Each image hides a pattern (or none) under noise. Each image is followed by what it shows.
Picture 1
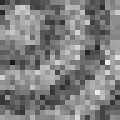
rings round one point
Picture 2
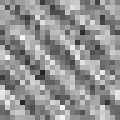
diagonal stripes
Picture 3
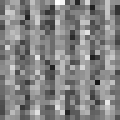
vertical stripes
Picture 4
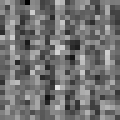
vertical stripes
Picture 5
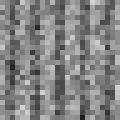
vertical stripes
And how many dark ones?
5
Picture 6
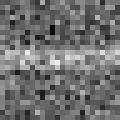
one horizontal stripe
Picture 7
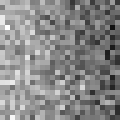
a smooth slope
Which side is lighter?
left
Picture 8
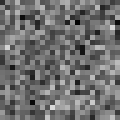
only noise
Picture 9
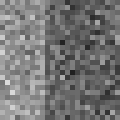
a sharp edge
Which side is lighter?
left
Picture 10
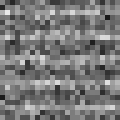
horizontal stripes
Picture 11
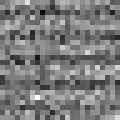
horizontal stripes
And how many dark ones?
5
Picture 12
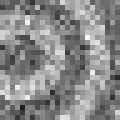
rings round one point
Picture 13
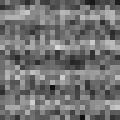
horizontal stripes
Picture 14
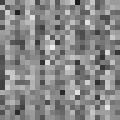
vertical stripes
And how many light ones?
6
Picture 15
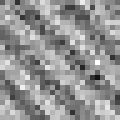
diagonal stripes
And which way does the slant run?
top left to bottom right
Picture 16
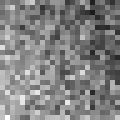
a smooth slope
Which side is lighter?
bottom left
